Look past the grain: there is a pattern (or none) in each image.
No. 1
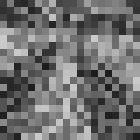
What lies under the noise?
spokes from one point
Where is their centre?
top middle
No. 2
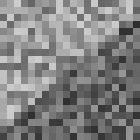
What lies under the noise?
a sharp edge
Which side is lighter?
top left
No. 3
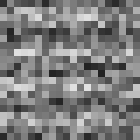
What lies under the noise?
horizontal stripes
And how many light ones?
4
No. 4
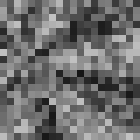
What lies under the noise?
spokes from one point
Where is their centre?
middle left
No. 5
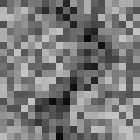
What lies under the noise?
a wavy band
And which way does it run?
top to bottom
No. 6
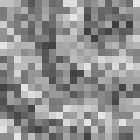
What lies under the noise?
rings round one point
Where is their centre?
top right
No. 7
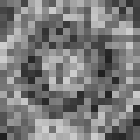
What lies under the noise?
rings round one point
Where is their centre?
centre
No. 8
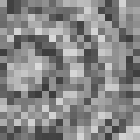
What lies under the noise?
rings round one point
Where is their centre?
middle left
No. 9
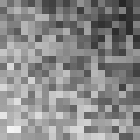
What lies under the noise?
a smooth slope
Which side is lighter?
bottom left
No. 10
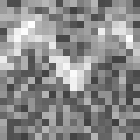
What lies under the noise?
a wavy band
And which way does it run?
left to right
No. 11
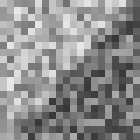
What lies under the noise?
a sharp edge
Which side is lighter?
top left
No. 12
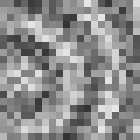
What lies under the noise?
rings round one point
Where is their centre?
middle left
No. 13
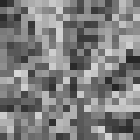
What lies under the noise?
spokes from one point
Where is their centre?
bottom middle
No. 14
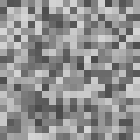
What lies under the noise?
only noise
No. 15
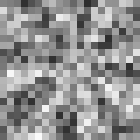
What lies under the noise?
spokes from one point
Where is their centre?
centre
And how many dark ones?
8
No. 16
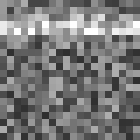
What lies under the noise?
one horizontal stripe
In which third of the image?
top
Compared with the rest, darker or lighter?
lighter
